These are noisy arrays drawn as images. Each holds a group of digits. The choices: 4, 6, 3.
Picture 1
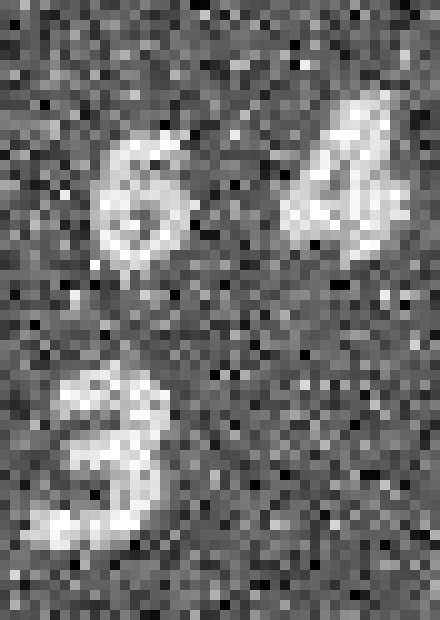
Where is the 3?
bottom left
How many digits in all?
3
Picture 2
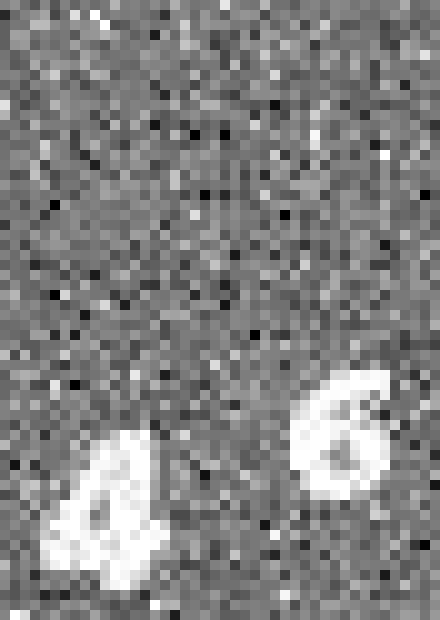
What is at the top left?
nothing
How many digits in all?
2
